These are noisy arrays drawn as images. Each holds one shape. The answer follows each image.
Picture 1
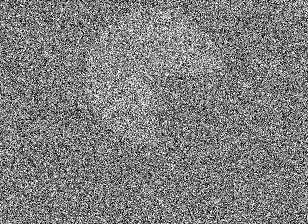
light disc with a wedge cut out
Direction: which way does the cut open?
down and right
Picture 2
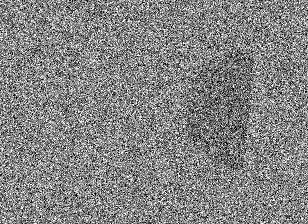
dark half disc
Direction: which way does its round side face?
left
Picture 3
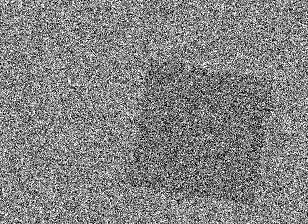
dark square
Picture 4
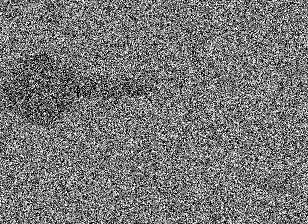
dark lollipop
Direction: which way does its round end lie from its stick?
left
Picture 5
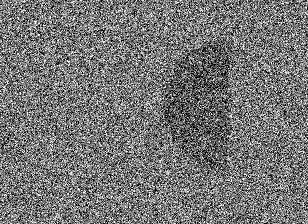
dark half disc
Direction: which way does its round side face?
left
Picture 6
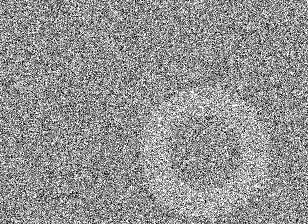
light ring
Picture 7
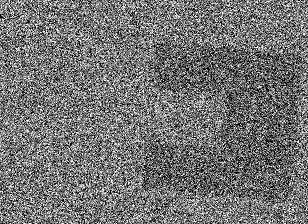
dark square with a notch
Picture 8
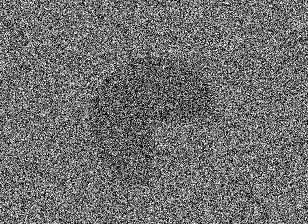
dark disc with a wedge cut out
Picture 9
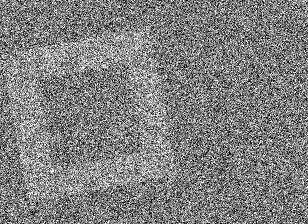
light square frame
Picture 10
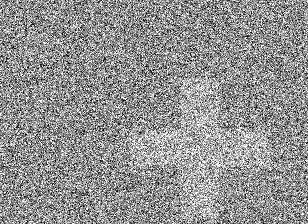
light cross
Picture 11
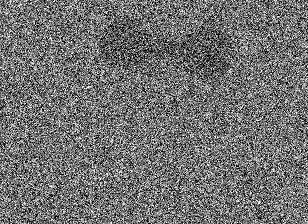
dark dumbbell, top middle
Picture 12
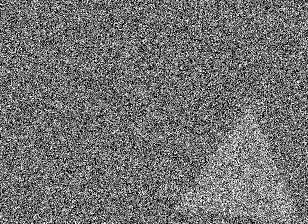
light triangle
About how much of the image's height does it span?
half
